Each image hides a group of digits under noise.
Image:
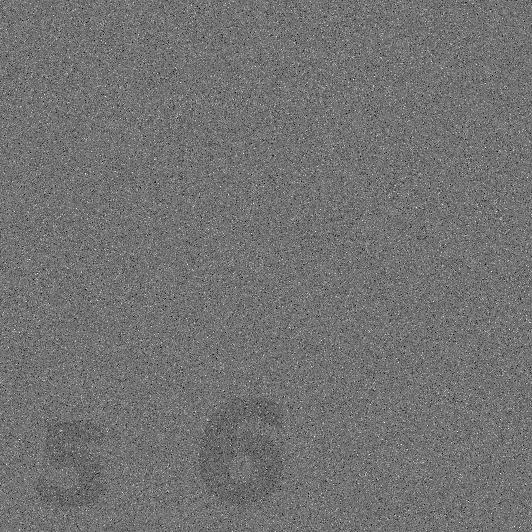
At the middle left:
nothing
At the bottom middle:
6
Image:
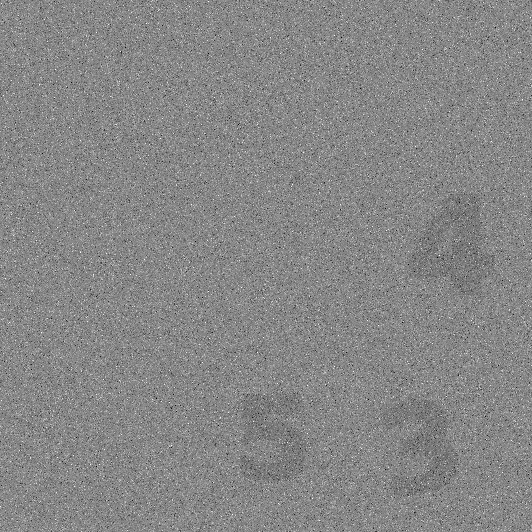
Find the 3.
bottom right
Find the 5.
bottom middle
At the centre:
nothing
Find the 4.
middle right
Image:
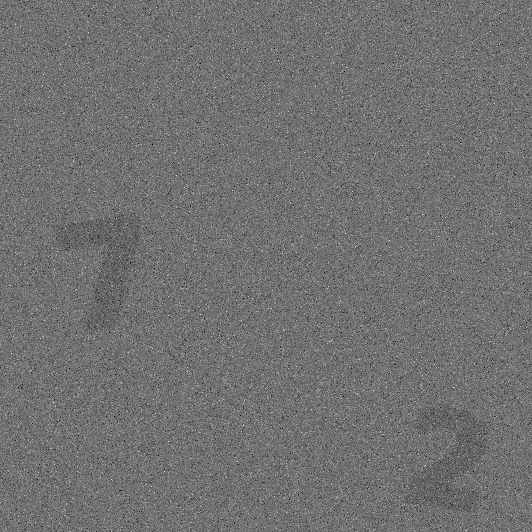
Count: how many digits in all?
2
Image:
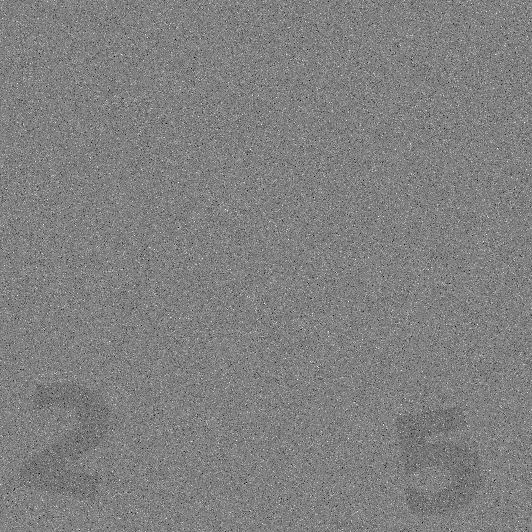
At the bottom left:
2
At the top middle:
nothing
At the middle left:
nothing
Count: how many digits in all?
2
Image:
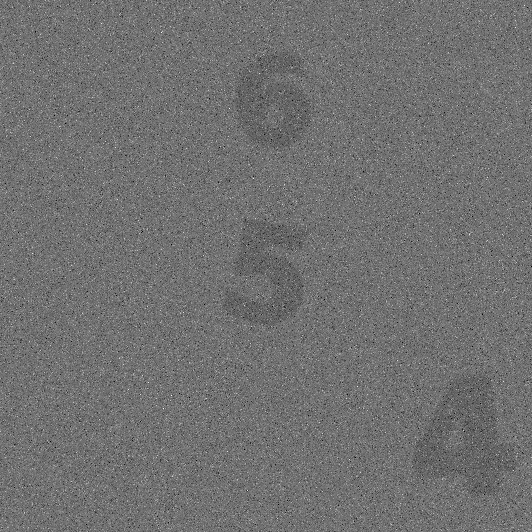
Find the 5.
centre
